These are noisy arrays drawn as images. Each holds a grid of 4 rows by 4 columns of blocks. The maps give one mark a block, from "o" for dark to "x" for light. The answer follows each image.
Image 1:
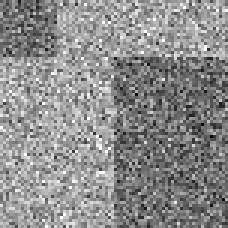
o x x x
x x o o
x x o o
x x o o
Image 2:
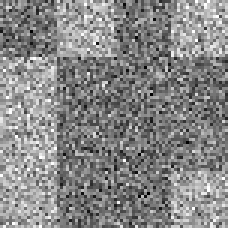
o x o x
x o o o
x o o o
x o o x
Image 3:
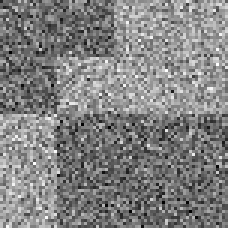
o o x x
o x x x
x o o o
x o o o
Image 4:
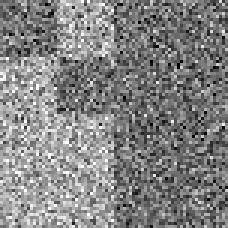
o x o o
x o o o
x x o o
x x o o
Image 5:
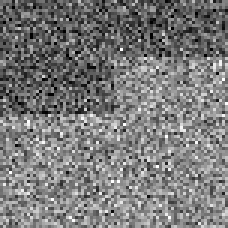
o o o o
o o x x
x x x x
x x x x
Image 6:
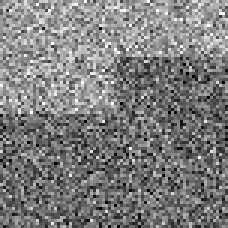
x x x x
x x o o
o o o o
o o o o
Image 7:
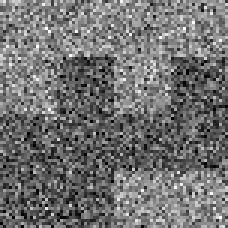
x x x x
x o x o
o o o o
o o x x
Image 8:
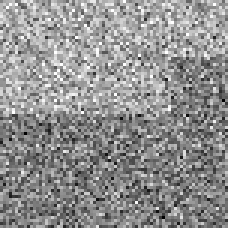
x x x x
x x x o
o o o o
o o o o
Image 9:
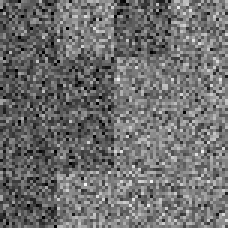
o x o x
o o x x
o o x x
o x x x
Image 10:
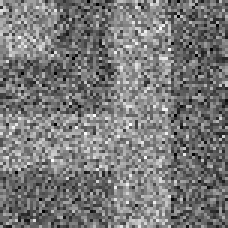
x o x o
o o x o
x x x o
o o x o
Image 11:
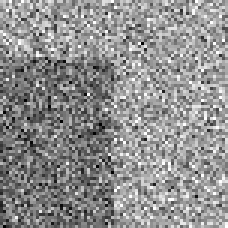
x x x x
o o x x
o o x x
o o x x
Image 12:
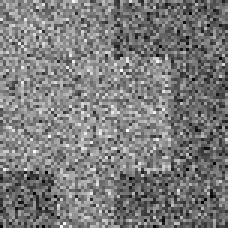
x x o o
x x x o
x x x o
o x o o
